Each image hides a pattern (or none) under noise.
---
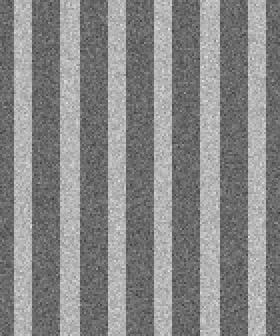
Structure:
vertical stripes
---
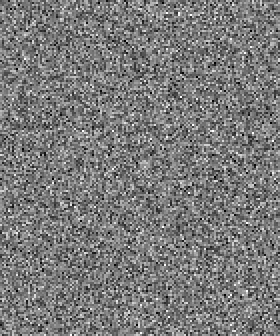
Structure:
only noise
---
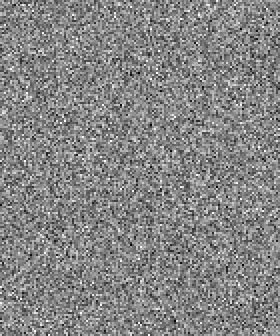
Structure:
only noise
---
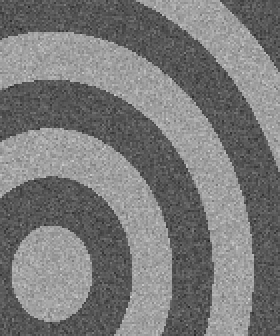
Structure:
rings round one point
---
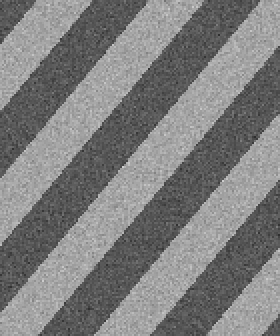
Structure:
diagonal stripes
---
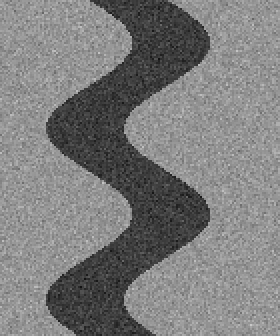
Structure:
a wavy band
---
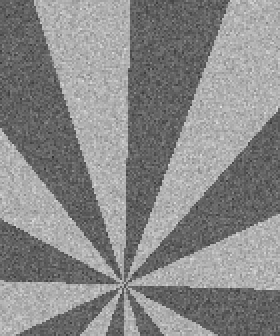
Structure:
spokes from one point
